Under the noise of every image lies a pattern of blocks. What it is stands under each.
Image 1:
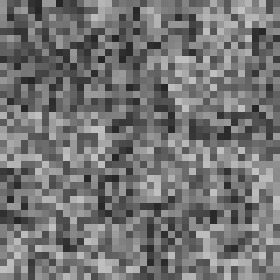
no symmetry
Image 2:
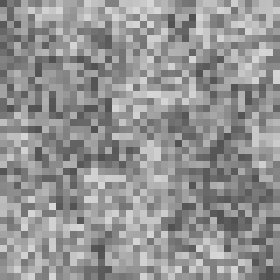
the same after a half turn
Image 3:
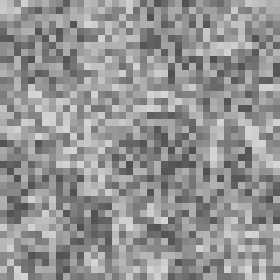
mirrored about the diagonal from the top left
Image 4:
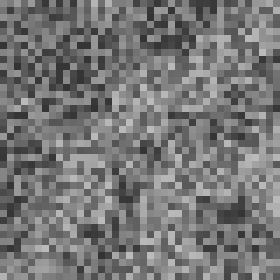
mirrored about the diagonal from the top left
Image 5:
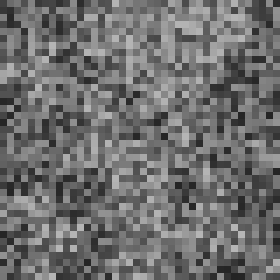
no symmetry
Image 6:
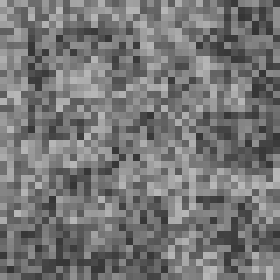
mirrored about the diagonal from the top left
